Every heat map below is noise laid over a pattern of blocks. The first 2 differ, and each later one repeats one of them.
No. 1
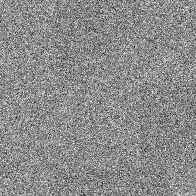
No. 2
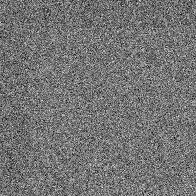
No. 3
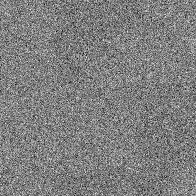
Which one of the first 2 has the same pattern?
1
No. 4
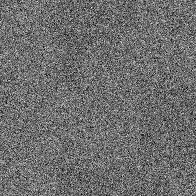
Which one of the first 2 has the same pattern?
1
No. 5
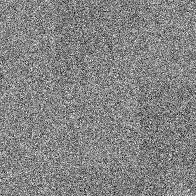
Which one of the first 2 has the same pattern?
1
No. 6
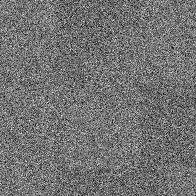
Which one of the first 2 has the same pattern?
1
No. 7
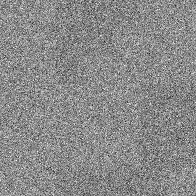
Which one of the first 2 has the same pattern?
1
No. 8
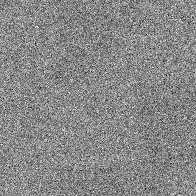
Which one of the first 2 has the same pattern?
1
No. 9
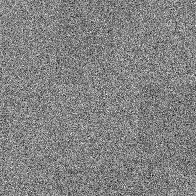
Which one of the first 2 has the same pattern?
1
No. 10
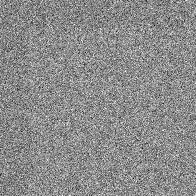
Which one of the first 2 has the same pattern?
2
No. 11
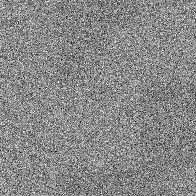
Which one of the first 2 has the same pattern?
1
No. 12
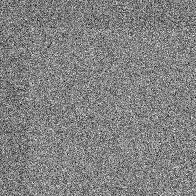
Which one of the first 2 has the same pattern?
2
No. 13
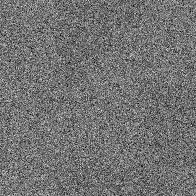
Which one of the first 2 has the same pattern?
1
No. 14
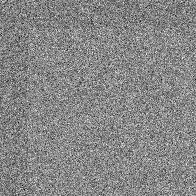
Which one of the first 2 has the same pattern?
2
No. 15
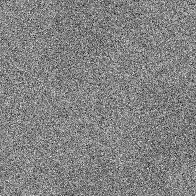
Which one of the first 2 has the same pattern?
1
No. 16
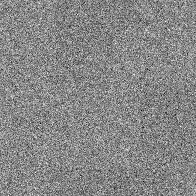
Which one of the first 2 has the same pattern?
1
